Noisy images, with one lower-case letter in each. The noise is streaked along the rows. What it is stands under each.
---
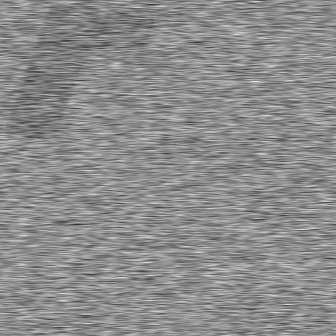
r
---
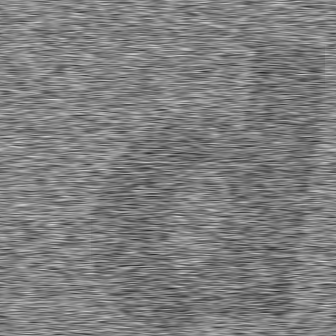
d
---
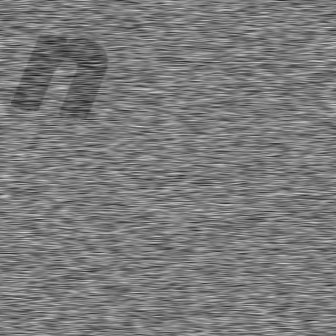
n
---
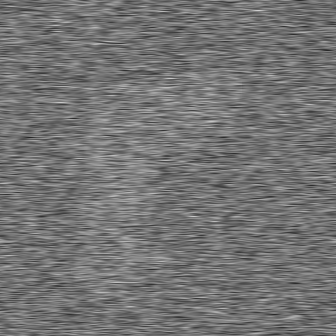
r
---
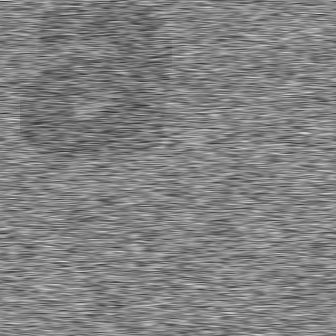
a
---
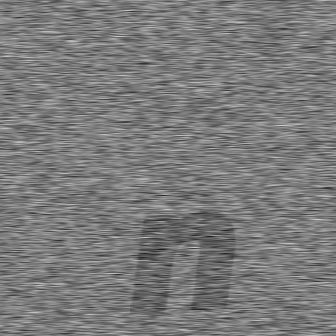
n
